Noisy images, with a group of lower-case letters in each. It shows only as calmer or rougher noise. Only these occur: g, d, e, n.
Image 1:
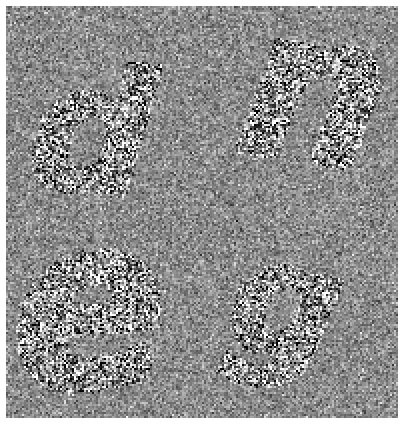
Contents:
top left: d; top right: n; bottom left: e; bottom right: g
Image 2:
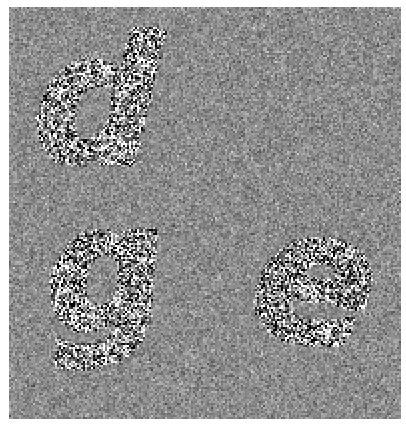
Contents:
top left: d; bottom left: g; bottom right: e
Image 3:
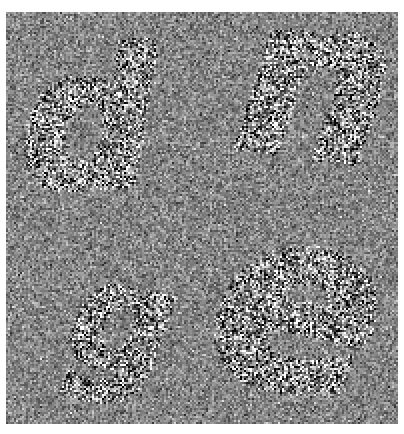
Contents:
top left: d; top right: n; bottom left: g; bottom right: e
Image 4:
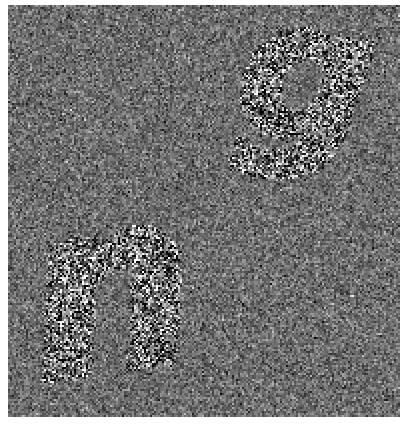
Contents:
top right: g; bottom left: n
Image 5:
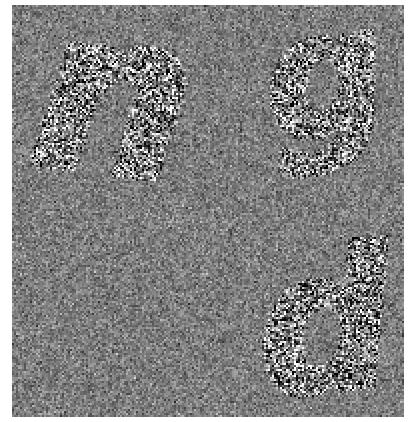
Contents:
top left: n; top right: g; bottom right: d
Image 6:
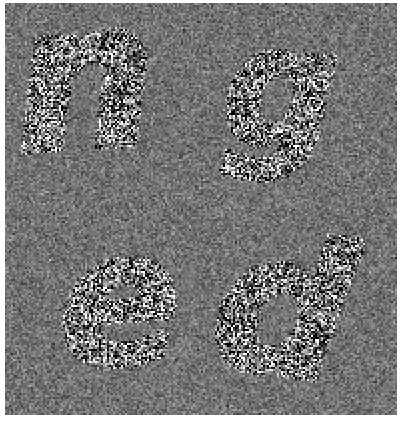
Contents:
top left: n; top right: g; bottom left: e; bottom right: d
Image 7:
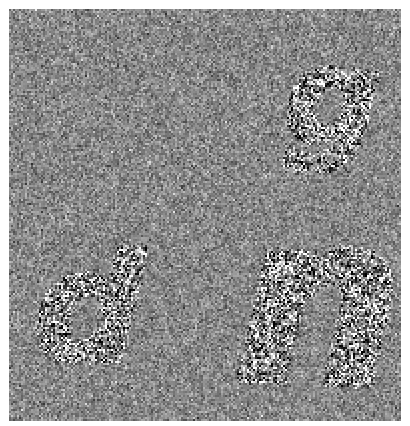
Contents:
top right: g; bottom left: d; bottom right: n
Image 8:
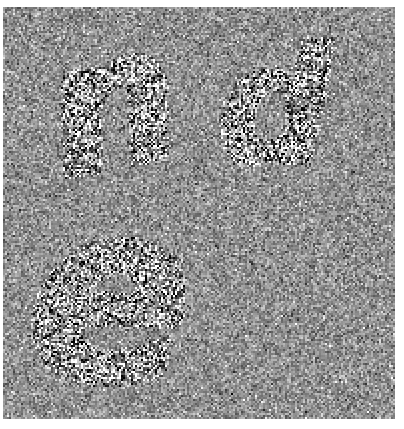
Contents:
top left: n; top right: d; bottom left: e
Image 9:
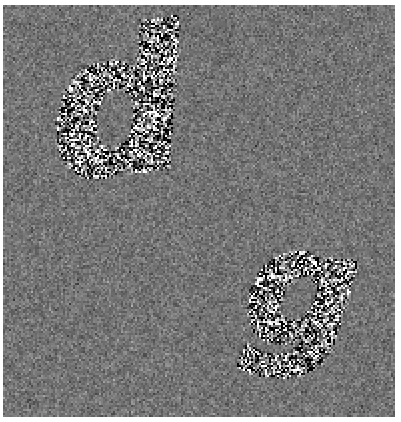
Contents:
top left: d; bottom right: g
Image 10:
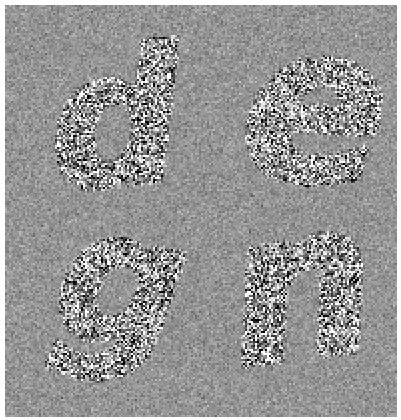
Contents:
top left: d; top right: e; bottom left: g; bottom right: n
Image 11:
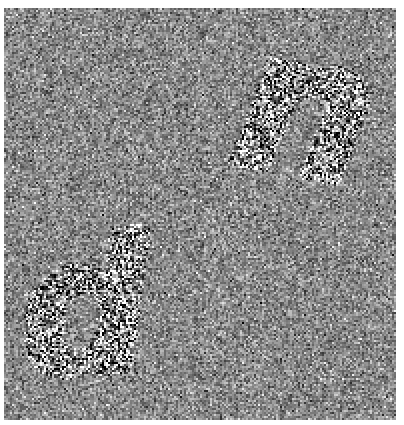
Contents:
top right: n; bottom left: d
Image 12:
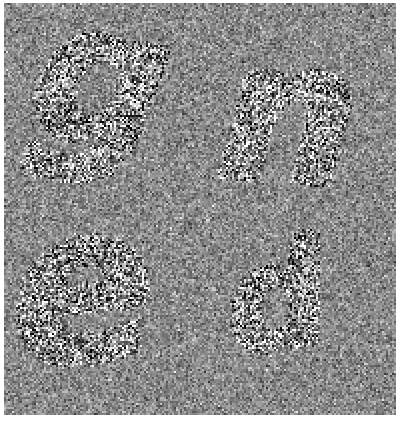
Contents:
top left: g; top right: n; bottom left: e; bottom right: d
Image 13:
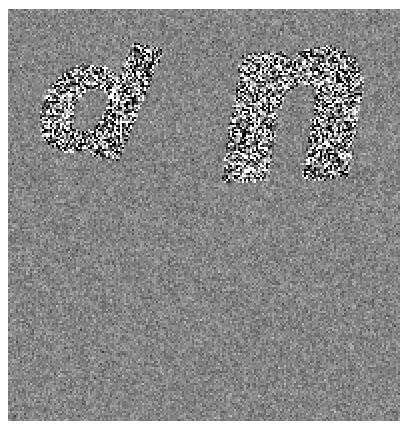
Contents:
top left: d; top right: n
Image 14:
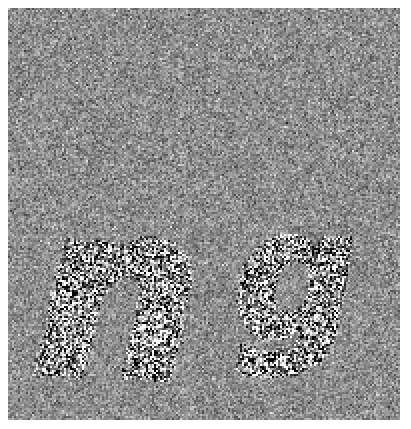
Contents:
bottom left: n; bottom right: g
